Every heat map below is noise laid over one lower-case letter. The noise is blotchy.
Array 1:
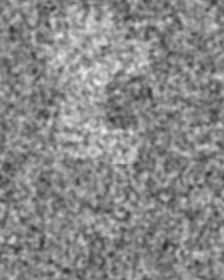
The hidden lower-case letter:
t
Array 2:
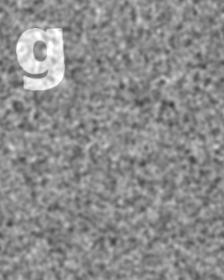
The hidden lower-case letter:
g
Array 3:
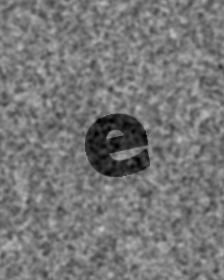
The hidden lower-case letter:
e
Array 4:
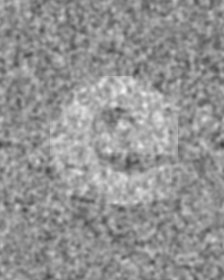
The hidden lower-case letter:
e
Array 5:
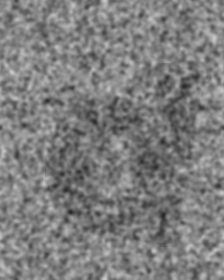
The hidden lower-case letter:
d
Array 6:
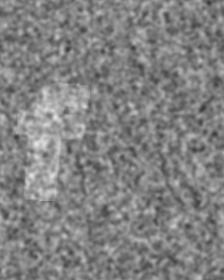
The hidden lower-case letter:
f
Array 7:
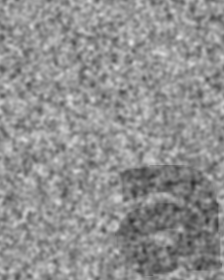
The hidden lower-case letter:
a
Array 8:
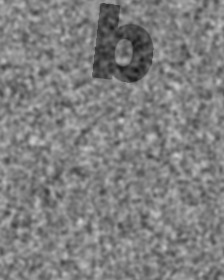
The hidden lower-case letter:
b
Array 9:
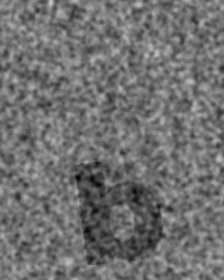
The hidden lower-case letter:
b
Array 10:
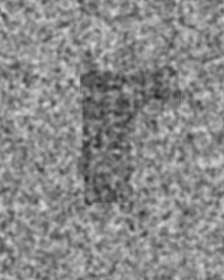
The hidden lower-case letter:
r
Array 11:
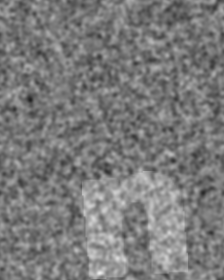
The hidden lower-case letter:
n
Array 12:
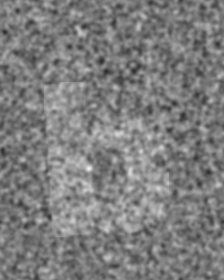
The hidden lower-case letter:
b
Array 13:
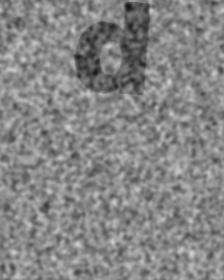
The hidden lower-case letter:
d
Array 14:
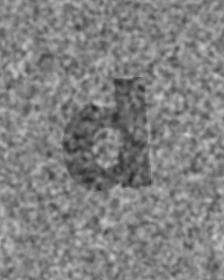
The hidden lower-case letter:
d
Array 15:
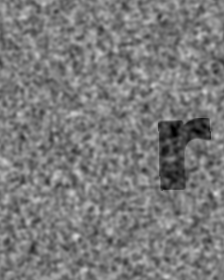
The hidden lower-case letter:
r
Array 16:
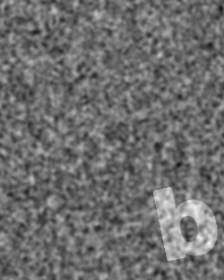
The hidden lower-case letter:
b
